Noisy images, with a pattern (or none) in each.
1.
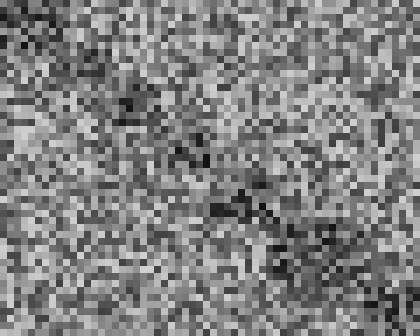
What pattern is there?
blocks along the diagonal
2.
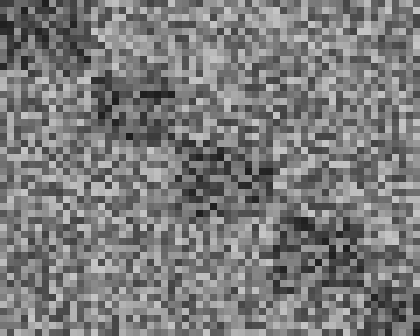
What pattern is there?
blocks along the diagonal
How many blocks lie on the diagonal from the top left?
5
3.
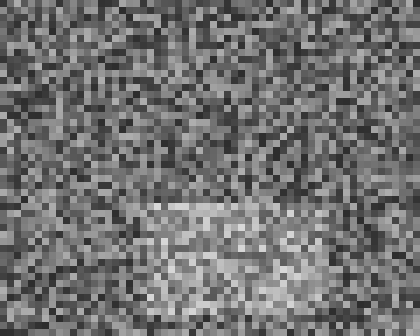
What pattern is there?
one block
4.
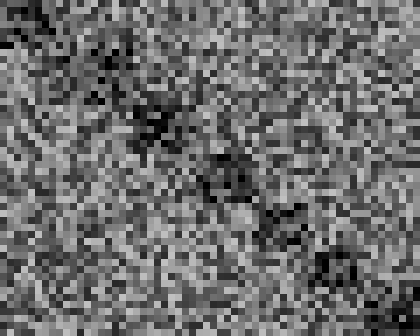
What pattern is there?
blocks along the diagonal
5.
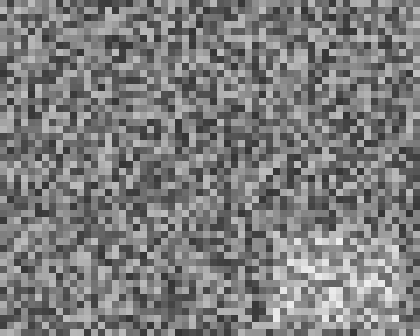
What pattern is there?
one block
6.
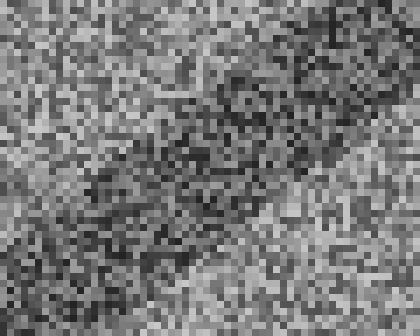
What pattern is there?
a diagonal band
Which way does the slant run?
bottom left to top right
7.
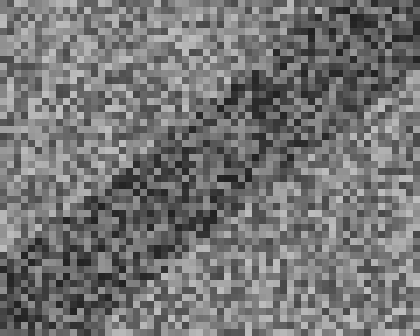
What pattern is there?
a diagonal band
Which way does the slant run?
bottom left to top right
